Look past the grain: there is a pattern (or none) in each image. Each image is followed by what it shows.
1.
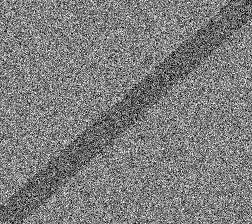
a diagonal band
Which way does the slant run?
bottom left to top right
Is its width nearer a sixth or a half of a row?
a sixth
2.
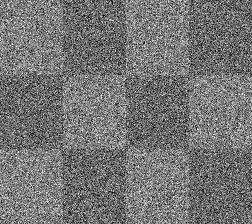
a checkerboard
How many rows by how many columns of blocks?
3 by 4
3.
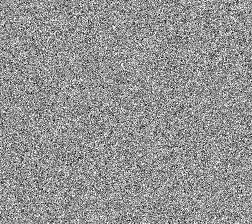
only noise
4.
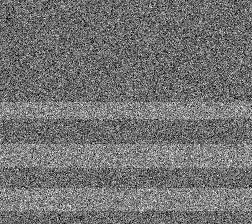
bands of rows
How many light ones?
3
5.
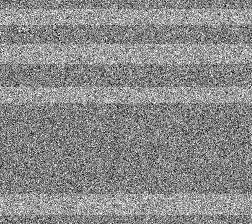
bands of rows
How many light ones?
4
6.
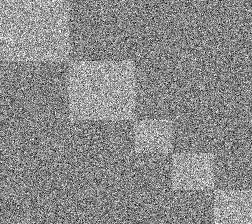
blocks along the diagonal
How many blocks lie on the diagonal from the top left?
5
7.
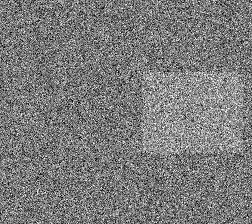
one block
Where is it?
middle right
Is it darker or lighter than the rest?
lighter
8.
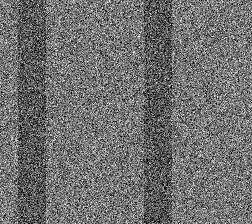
bands of columns
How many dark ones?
2
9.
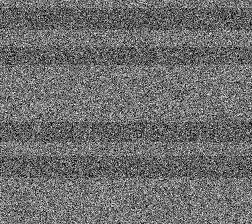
bands of rows
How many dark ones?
4
